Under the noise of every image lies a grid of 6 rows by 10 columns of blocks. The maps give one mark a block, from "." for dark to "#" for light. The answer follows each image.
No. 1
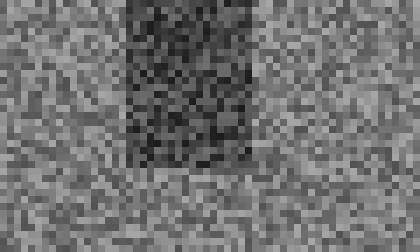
# # # . . . # # # #
# # # . . . # # # #
# # # . . . # # # #
# # # . . . # # # #
# # # # # # # # # #
# # # # # # # # # #
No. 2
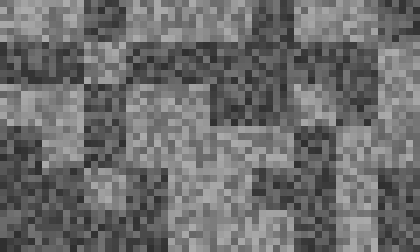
# # . # # # . # # .
. . # . . . . . . #
# # . # # . . # . #
. # . # # # # . # #
. . # . # # . . # .
. . . . # # # . # .
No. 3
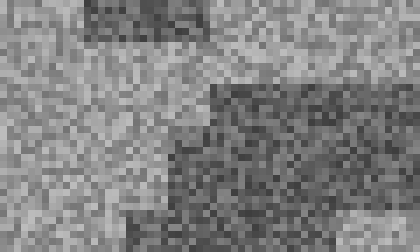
# # . . . # # # # #
# # # # # # # # # #
# # # # # . . . . .
# # # # . . . . . .
# # # # . . . . . .
# # # . . . . . # #
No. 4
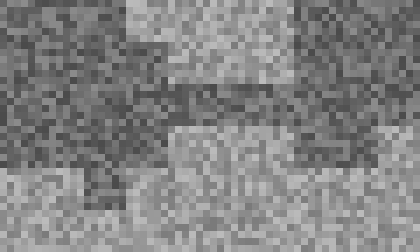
. . . # # # # . . .
. . . . # # # . . .
. . . . . . . . . .
. . . . # # # . . #
# # . # # # # # # #
# # # # # # # # # #
